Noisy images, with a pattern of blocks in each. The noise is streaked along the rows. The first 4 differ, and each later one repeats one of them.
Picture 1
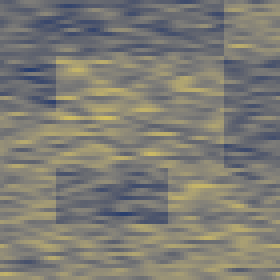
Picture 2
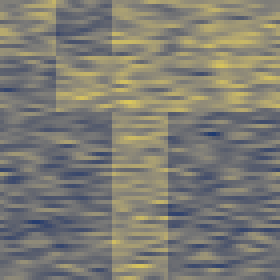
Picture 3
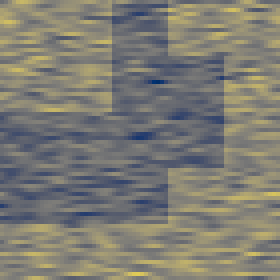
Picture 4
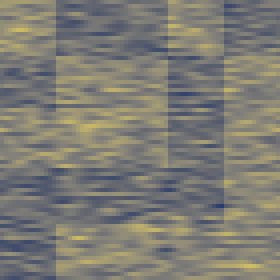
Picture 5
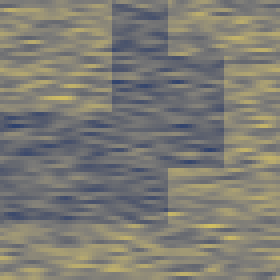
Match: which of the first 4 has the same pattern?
3
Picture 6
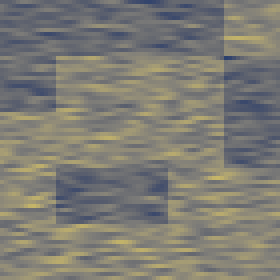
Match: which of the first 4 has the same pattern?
1
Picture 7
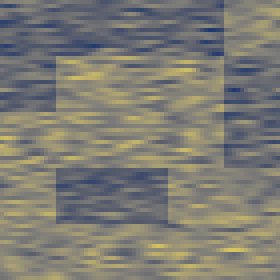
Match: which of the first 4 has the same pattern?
1
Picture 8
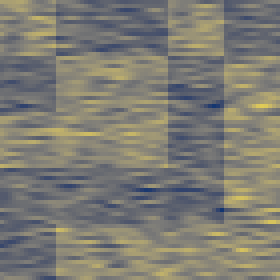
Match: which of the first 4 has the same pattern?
4
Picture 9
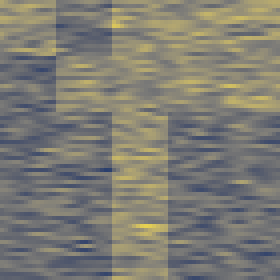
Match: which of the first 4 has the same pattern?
2
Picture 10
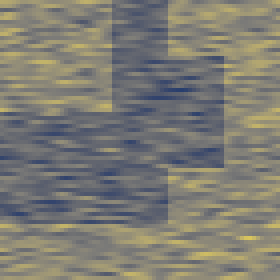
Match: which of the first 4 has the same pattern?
3
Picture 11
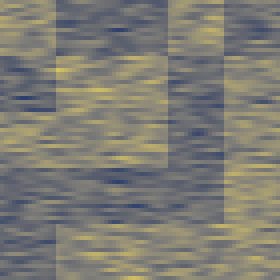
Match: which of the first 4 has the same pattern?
4
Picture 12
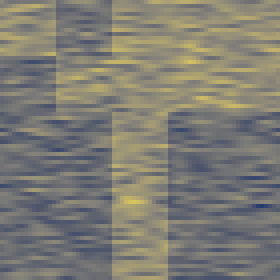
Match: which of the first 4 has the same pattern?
2
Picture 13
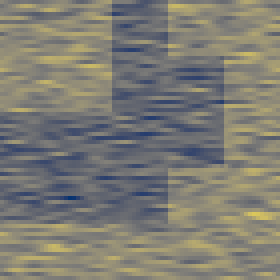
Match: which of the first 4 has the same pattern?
3
